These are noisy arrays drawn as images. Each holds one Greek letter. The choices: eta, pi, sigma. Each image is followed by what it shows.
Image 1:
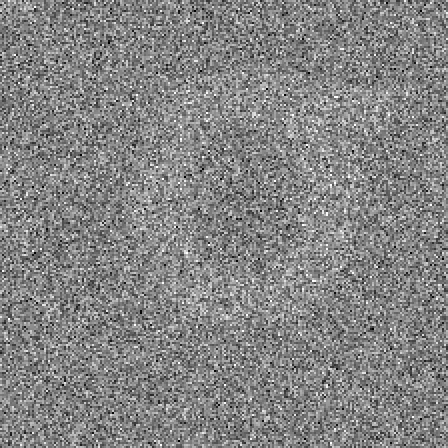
light sigma
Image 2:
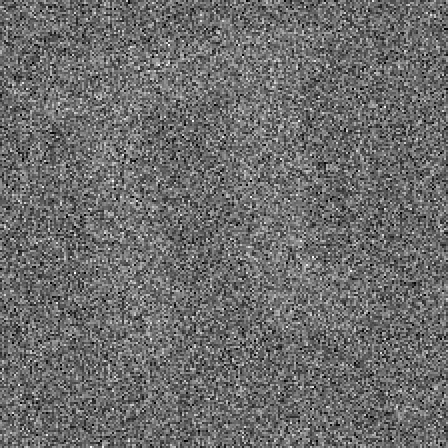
light pi
